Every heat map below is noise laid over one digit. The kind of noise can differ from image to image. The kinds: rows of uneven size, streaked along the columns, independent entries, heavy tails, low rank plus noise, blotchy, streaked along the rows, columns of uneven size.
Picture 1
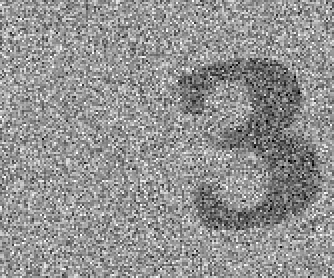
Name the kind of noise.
independent entries
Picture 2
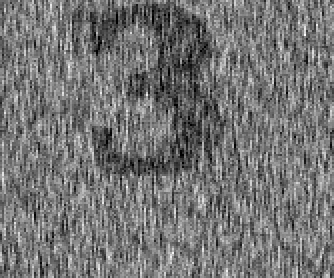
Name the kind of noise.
streaked along the columns
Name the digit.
3
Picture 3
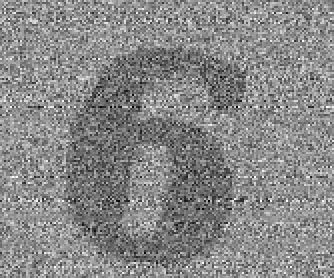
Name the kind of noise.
rows of uneven size
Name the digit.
6
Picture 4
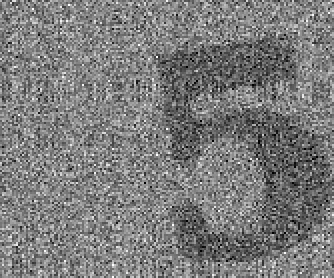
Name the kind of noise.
low rank plus noise
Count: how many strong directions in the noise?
one
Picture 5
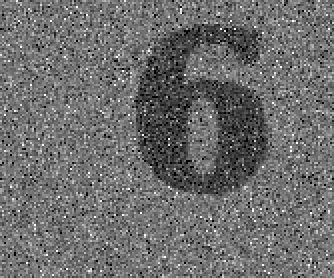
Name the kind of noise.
heavy tails
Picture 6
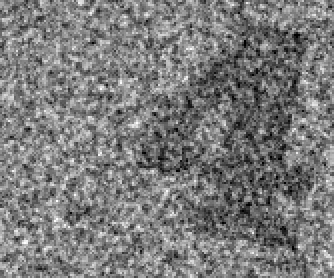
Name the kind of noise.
blotchy
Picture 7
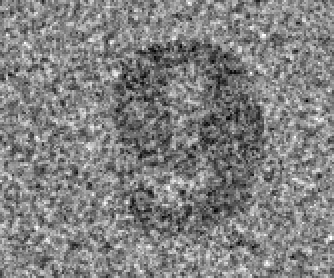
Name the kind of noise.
blotchy
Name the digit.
9
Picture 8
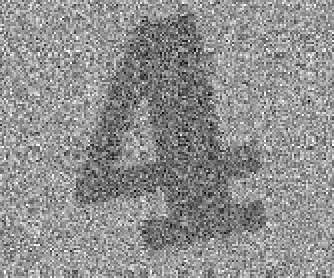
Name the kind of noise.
low rank plus noise
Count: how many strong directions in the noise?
one
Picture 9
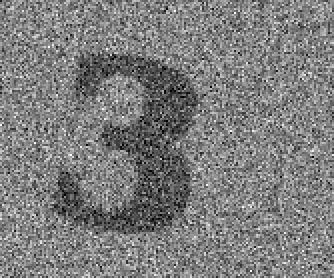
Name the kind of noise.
independent entries
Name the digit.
3
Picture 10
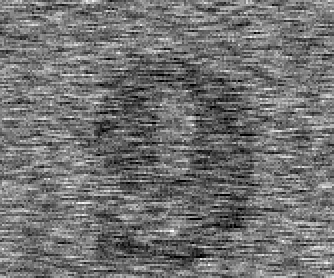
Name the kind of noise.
streaked along the rows
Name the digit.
9
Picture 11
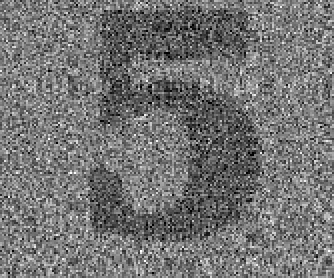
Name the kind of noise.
low rank plus noise
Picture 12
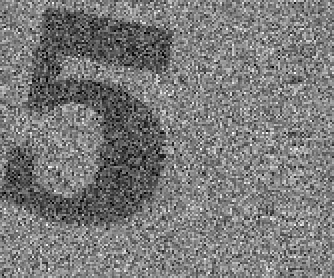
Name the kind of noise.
low rank plus noise
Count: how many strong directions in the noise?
one
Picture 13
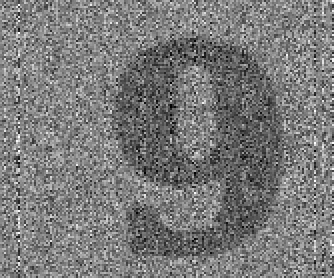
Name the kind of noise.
columns of uneven size
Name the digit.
9
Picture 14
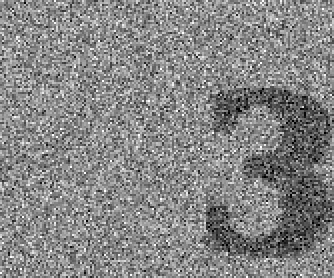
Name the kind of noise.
independent entries
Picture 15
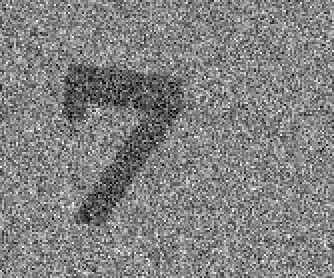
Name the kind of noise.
independent entries
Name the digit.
7
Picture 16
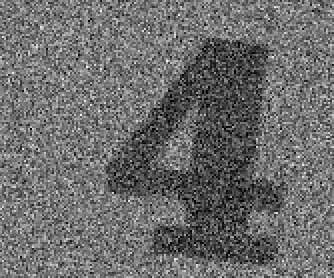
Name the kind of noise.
independent entries
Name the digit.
4
